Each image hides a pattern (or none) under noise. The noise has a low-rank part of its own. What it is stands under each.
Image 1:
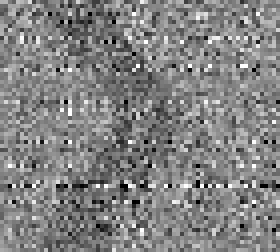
a wavy band
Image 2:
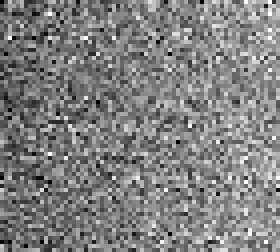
a smooth slope
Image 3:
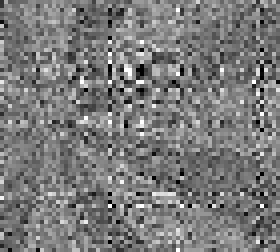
spokes from one point
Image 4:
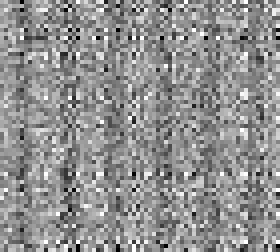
vertical stripes
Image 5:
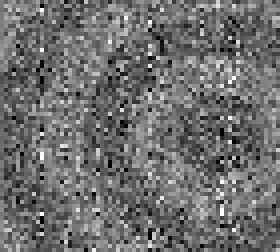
rings round one point
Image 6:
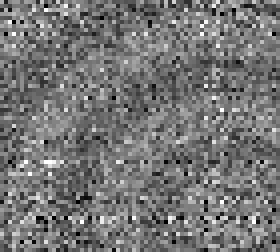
rings round one point
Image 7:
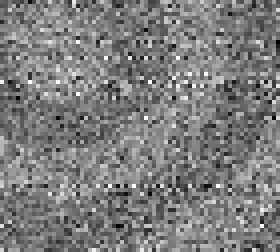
rings round one point
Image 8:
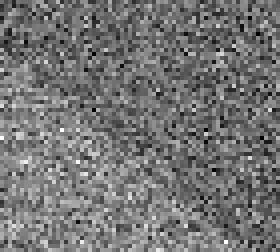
a sharp edge
